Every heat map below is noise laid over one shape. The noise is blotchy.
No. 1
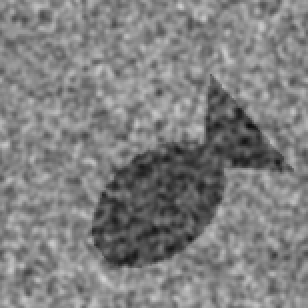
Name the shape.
fish
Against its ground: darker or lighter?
darker
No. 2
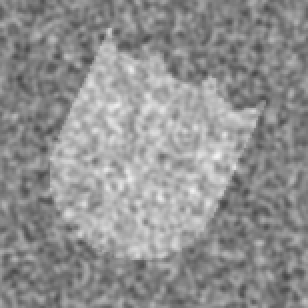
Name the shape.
ghost
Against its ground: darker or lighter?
lighter
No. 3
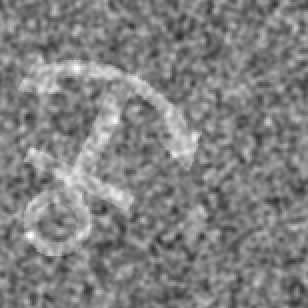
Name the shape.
anchor
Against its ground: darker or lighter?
lighter
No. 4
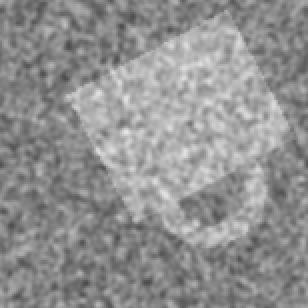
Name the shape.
cup
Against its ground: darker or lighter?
lighter
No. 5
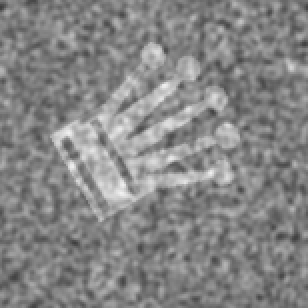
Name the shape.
chess queen
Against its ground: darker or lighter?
lighter
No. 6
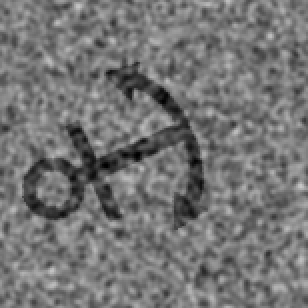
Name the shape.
anchor
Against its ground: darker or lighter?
darker
